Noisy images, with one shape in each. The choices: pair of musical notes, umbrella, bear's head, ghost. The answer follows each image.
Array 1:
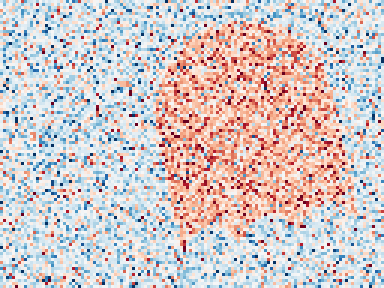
red ghost
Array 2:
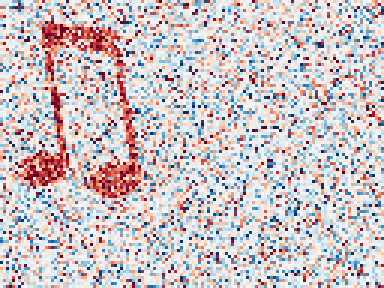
red pair of musical notes
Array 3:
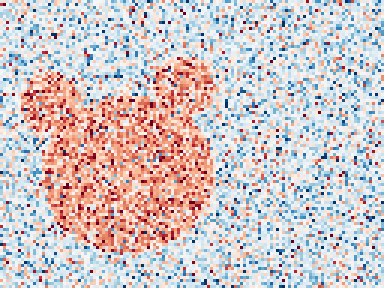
red bear's head
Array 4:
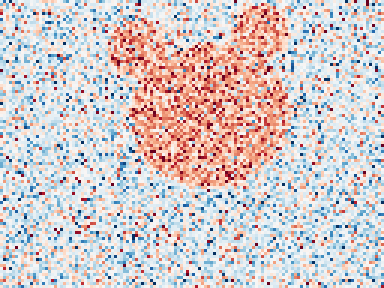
red bear's head
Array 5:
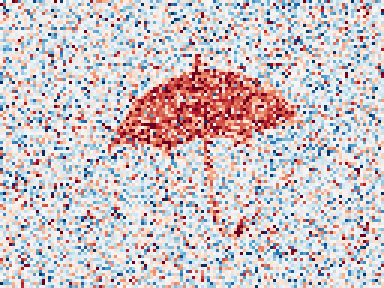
red umbrella
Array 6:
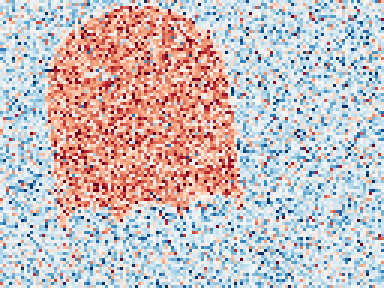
red ghost
